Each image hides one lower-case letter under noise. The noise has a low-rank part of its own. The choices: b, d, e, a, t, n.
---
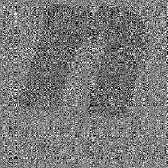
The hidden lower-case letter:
n
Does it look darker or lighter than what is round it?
darker
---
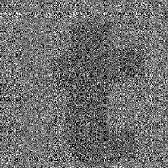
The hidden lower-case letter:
t
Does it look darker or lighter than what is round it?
darker
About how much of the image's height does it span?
nearly all
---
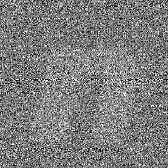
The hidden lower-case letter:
n
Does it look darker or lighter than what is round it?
lighter
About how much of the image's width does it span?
two thirds
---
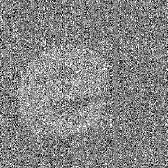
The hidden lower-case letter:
e
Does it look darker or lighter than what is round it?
lighter
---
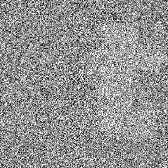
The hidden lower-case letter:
t
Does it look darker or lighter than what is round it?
lighter
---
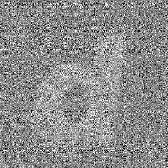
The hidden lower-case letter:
d
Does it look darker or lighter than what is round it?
lighter
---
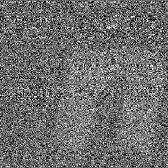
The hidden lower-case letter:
n
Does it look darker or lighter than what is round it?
lighter
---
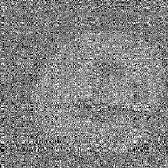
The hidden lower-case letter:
e
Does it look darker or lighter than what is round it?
lighter
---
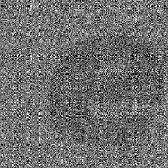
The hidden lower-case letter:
e
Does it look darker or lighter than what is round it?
darker
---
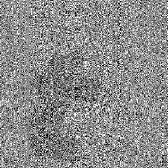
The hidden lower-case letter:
t
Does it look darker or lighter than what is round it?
darker
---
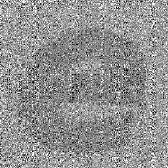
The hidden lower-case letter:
e
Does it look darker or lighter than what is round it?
darker
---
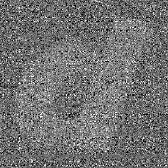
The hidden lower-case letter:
d
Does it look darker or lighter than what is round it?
lighter
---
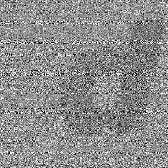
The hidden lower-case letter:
d
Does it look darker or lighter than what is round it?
darker
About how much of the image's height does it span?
two thirds
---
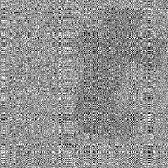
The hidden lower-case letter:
t
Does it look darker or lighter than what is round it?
darker
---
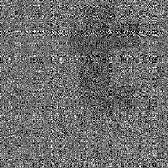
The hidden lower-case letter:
t
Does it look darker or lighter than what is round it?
darker
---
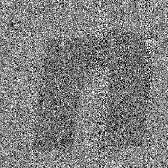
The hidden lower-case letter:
n
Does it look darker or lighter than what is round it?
darker
